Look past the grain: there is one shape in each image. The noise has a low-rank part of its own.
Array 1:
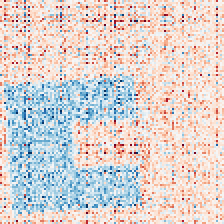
blue square with a notch
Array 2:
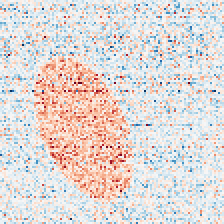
red ellipse
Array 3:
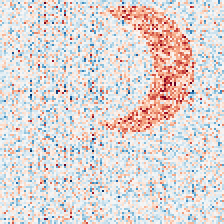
red crescent
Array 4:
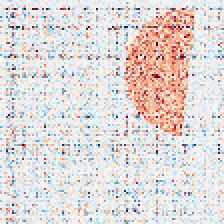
red half disc
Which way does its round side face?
left
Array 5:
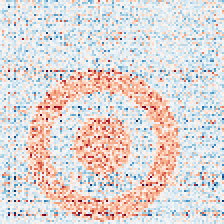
red bullseye
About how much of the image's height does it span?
two thirds
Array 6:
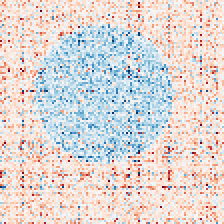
blue disc
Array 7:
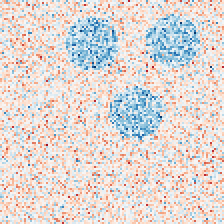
blue three dots
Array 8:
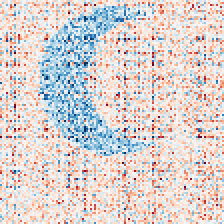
blue crescent
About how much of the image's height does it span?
two thirds
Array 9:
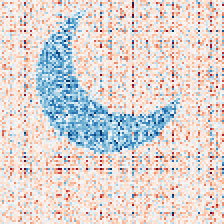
blue crescent
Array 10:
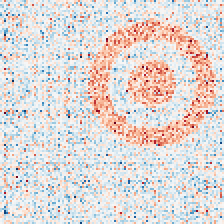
red bullseye
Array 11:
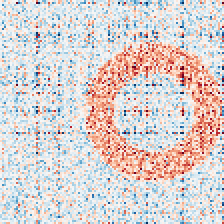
red ring
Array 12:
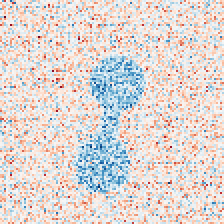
blue dumbbell
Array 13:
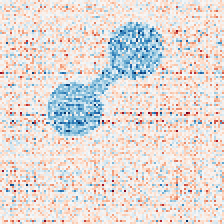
blue dumbbell
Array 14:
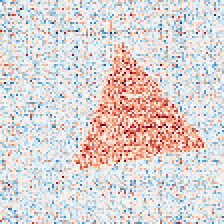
red triangle
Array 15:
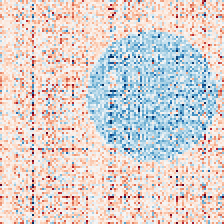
blue disc
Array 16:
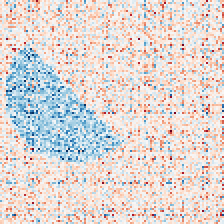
blue half disc
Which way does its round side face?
down and left
